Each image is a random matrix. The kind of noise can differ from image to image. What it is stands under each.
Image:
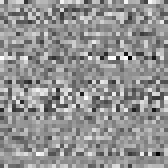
rows of uneven size
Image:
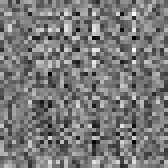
low rank plus noise
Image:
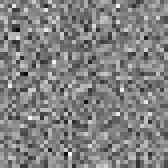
low rank plus noise
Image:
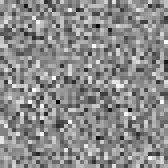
independent entries
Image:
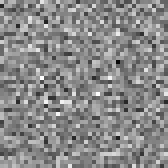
low rank plus noise
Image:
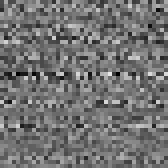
rows of uneven size
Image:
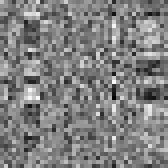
low rank plus noise
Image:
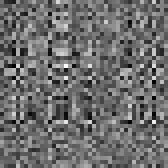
low rank plus noise
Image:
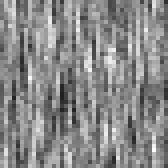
streaked along the columns
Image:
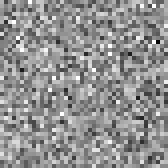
independent entries
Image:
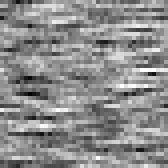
streaked along the rows
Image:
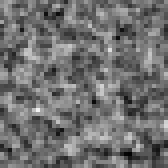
blotchy
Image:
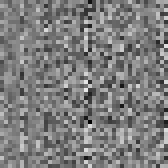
columns of uneven size
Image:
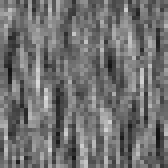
streaked along the columns
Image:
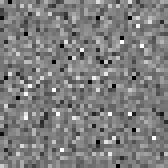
heavy tails
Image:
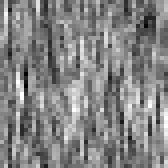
streaked along the columns
